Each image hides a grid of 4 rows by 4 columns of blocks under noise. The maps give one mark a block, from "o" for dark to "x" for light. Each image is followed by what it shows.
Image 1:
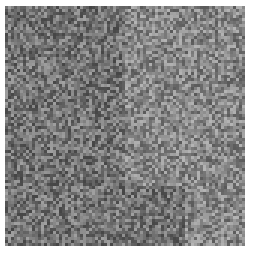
o o x x
o o x x
o o x x
o o o x
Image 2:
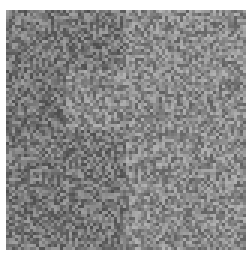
o o x x
o x x x
o o x x
o o x x
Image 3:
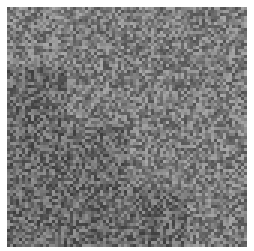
x x x x
o x x x
o o x x
o o o x
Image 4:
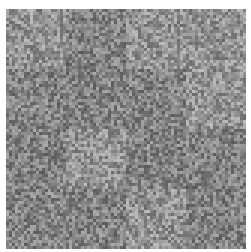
x o x x
o o o x
o x o o
o o x o
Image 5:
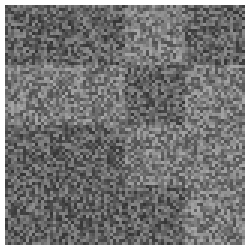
o o x o
x x o x
o o x x
o o o x
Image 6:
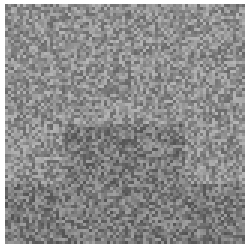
x x x x
x x x x
x o o x
o o o o
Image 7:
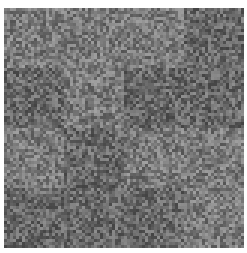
x x x o
o x o o
x o x x
o o o x
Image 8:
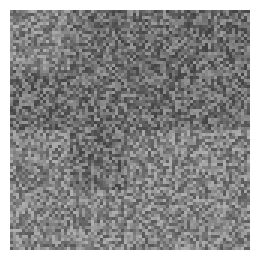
x o o o
o o o o
x o x x
x x x x
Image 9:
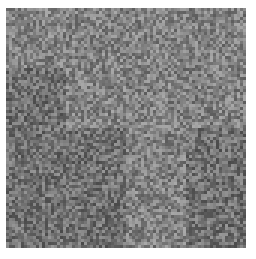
x x x x
o x x x
o o x o
o o x o
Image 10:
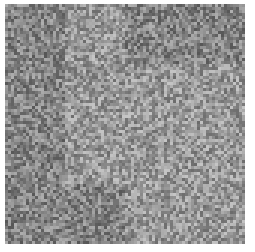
o x o o
o x x x
o x x x
o o x x
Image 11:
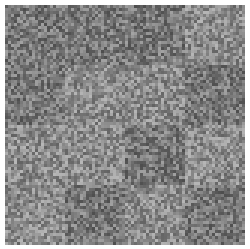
o o o x
o x x o
x x o x
x o x o
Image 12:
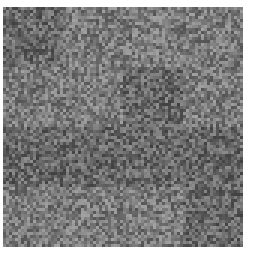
o x x x
x x o x
o o o o
x x x o
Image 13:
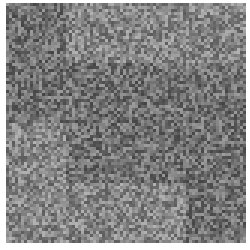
o x x x
o o o o
x o o o
x x x o
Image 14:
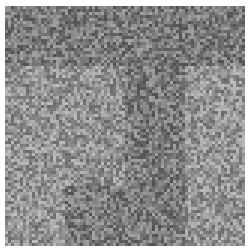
o o o o
x x o x
x x o x
x o o x
